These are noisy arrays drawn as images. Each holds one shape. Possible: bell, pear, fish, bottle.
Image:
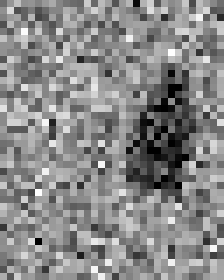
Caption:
dark bottle
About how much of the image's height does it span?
half
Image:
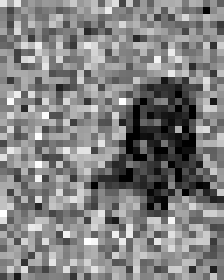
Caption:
dark bell
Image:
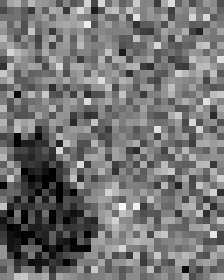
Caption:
dark pear
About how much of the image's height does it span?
half
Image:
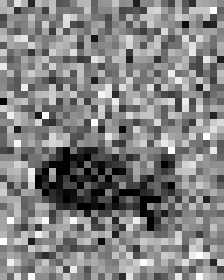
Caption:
dark fish
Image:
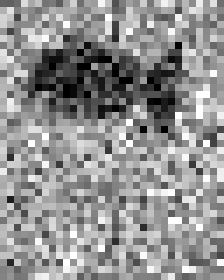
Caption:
dark fish
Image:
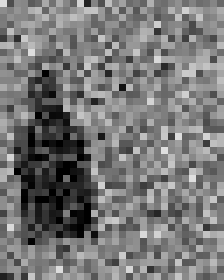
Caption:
dark bottle
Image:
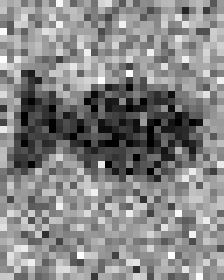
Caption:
dark fish
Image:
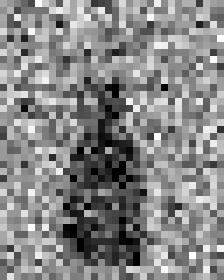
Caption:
dark bottle
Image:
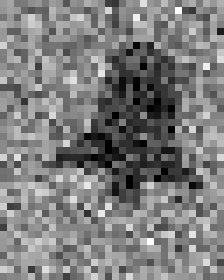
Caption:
dark bell
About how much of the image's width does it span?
two thirds
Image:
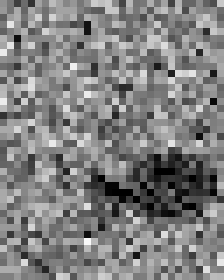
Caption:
dark fish
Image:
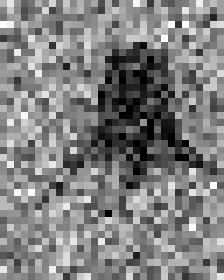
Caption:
dark bell
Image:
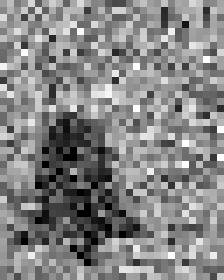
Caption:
dark bell
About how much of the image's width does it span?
two thirds
